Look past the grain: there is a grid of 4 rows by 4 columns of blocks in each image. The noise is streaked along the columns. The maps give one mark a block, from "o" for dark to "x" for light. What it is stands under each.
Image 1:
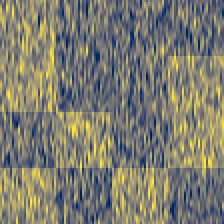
x o o o
x o o x
o x o x
x o x o
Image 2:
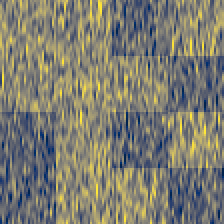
x x o x
x x x o
o x o x
o x x o
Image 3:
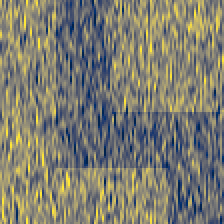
x o x x
x o x x
x o o o
x x x o
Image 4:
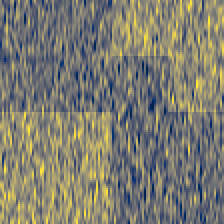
o o x x
o o o x
x x o o
x x o o
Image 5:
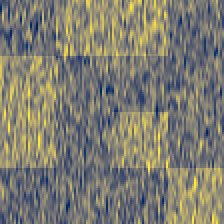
o x x o
x o o o
x o x o
o o o x
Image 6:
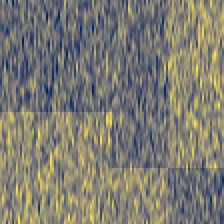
o o o x
o o o x
x x o x
x x x o
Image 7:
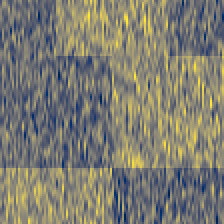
o x x o
o o x x
o o x x
x x o o
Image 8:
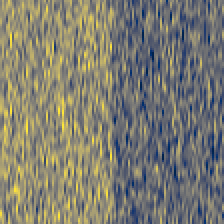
x x o o
x x o o
x x o o
x x o o
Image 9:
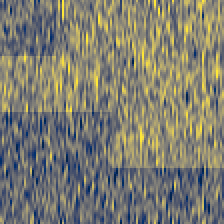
o x x x
x x x x
o o x x
o o o o
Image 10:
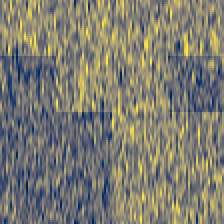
x x x x
o x x o
o o x x
o o x x
